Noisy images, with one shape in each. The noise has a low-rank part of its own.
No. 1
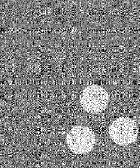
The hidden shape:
three dots
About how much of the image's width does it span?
half
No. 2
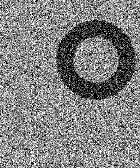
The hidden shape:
ring
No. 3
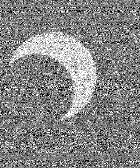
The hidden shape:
crescent
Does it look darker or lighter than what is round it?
lighter
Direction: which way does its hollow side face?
down and left
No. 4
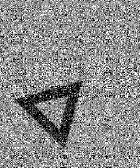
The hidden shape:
triangle frame
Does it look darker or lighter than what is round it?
darker
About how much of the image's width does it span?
half
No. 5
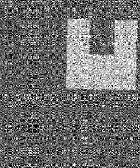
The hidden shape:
square with a notch
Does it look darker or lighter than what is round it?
lighter
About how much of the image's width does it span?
half
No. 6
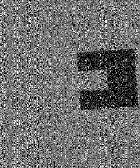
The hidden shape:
square with a notch
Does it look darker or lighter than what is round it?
darker
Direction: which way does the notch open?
left
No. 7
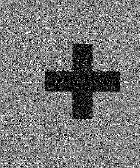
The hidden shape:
cross
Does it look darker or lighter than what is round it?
darker
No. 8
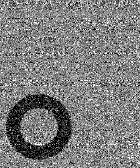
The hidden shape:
ring
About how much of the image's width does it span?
half
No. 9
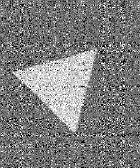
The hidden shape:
triangle
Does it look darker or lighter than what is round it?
lighter
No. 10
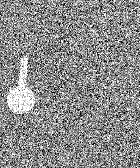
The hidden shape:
lollipop
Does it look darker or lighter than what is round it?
lighter
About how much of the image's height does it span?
a third
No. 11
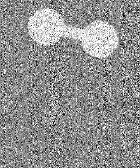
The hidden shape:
dumbbell
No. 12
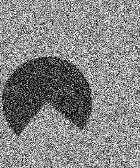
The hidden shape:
disc with a wedge cut out
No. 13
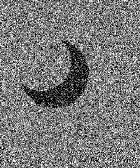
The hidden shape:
crescent
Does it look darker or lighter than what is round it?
darker
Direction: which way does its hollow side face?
up and left
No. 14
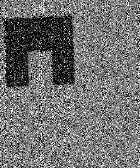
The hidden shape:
square with a notch
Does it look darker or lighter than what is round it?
darker
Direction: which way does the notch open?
down
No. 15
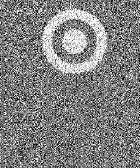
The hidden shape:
bullseye
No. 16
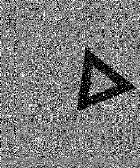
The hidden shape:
triangle frame
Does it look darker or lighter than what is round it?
darker
